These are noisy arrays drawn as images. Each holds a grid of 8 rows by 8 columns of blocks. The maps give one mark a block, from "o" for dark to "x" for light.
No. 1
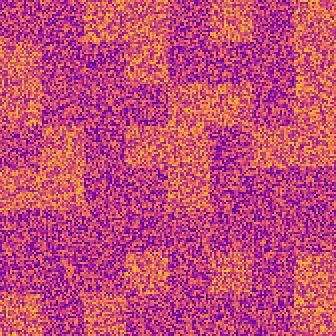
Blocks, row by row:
ooxxoxox
xooxooox
xoooxxox
oxoxxoxx
xxooxooo
oooooooo
oooxoxox
xoxoooox
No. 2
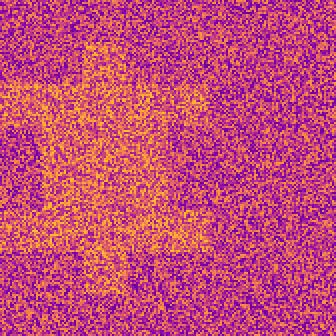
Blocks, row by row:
oooooooo
ooxooooo
xxxxxooo
oxxxoooo
oxxxoooo
xxxxxooo
ooxooooo
oooooooo
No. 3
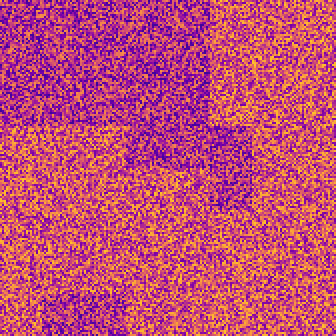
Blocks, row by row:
oooooxxx
oooooxxx
oooooxxx
xxxoooxx
xxxxxoxx
xxxxxxxx
xxxxxxxx
xooxxxxx
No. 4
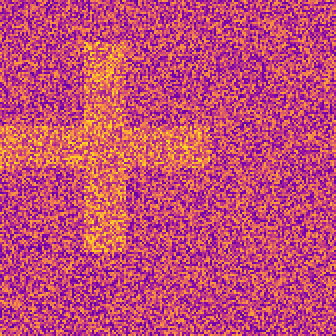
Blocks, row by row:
oooooooo
ooxooooo
ooxooooo
xxxxxooo
ooxooooo
ooxooooo
oooooooo
oooooooo
